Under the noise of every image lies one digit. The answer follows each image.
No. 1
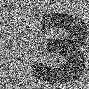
dark 3
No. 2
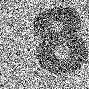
dark 8
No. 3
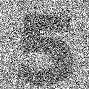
dark 5
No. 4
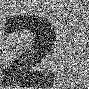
dark 2
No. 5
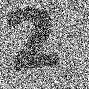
dark 2
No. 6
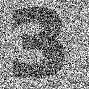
dark 3
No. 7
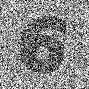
dark 6
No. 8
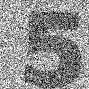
dark 5
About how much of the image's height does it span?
nearly all
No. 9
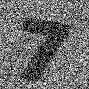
dark 7
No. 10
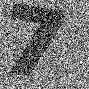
dark 7
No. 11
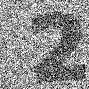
dark 2
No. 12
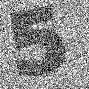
dark 5
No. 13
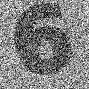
dark 6
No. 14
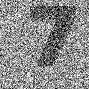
dark 7
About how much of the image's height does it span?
two thirds
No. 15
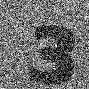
dark 3
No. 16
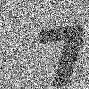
dark 7
